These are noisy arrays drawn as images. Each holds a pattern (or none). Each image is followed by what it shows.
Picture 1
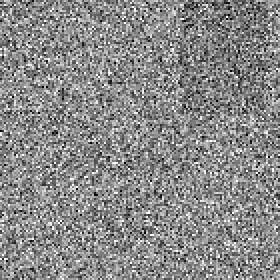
one block
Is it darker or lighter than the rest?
darker
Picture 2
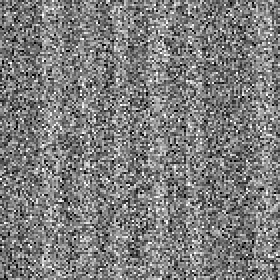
bands of columns
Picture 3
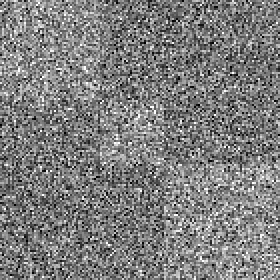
blocks along the diagonal
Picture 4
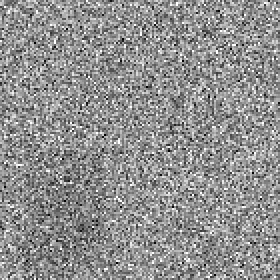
one block
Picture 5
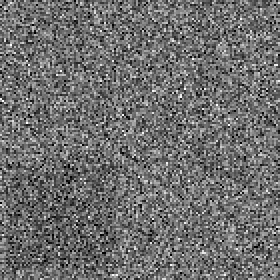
one block
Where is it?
bottom left
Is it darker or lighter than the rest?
darker
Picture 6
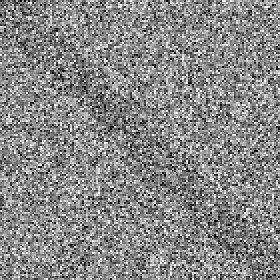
a diagonal band
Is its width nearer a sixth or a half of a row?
a sixth
